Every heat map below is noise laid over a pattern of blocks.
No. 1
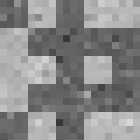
top and bottom mirror each other
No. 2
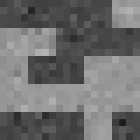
no symmetry
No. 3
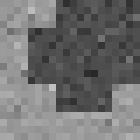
mirrored about the diagonal from the bottom left
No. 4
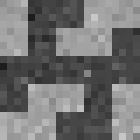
the same after a half turn
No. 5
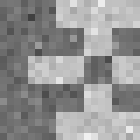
top and bottom mirror each other
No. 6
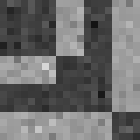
mirrored about the diagonal from the top left
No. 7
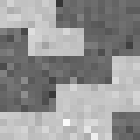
no symmetry
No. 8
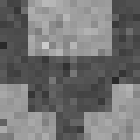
left and right mirror each other
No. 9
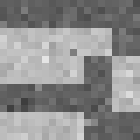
no symmetry
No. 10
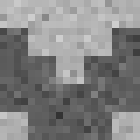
left and right mirror each other
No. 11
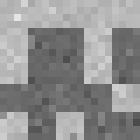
no symmetry
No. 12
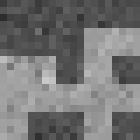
no symmetry
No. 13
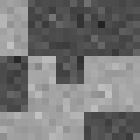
no symmetry
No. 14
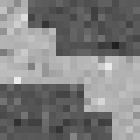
the same after a half turn
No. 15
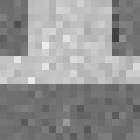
left and right mirror each other
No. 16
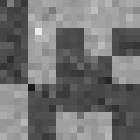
no symmetry
